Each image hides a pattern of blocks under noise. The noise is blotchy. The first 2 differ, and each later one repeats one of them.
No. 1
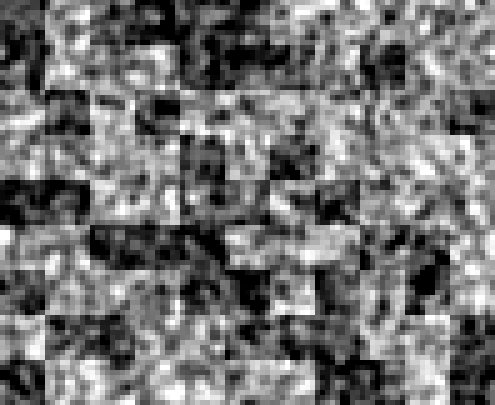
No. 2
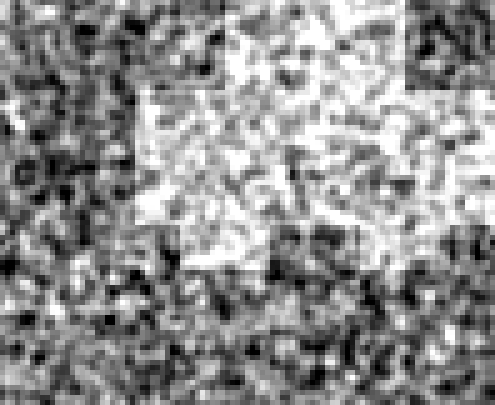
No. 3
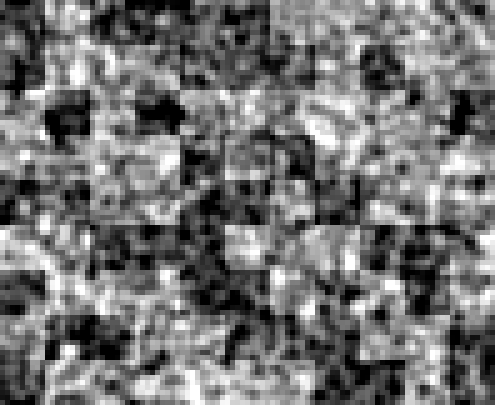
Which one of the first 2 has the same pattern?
1
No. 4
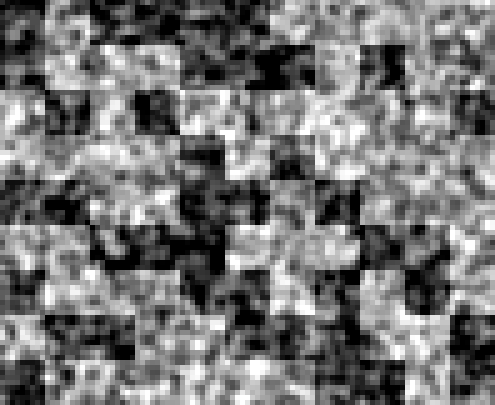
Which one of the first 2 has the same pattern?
1
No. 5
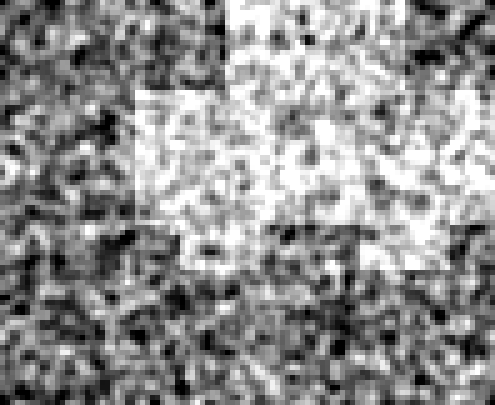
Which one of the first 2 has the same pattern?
2
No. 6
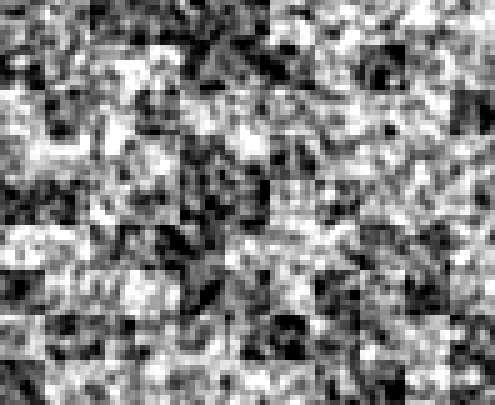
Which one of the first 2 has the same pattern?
1
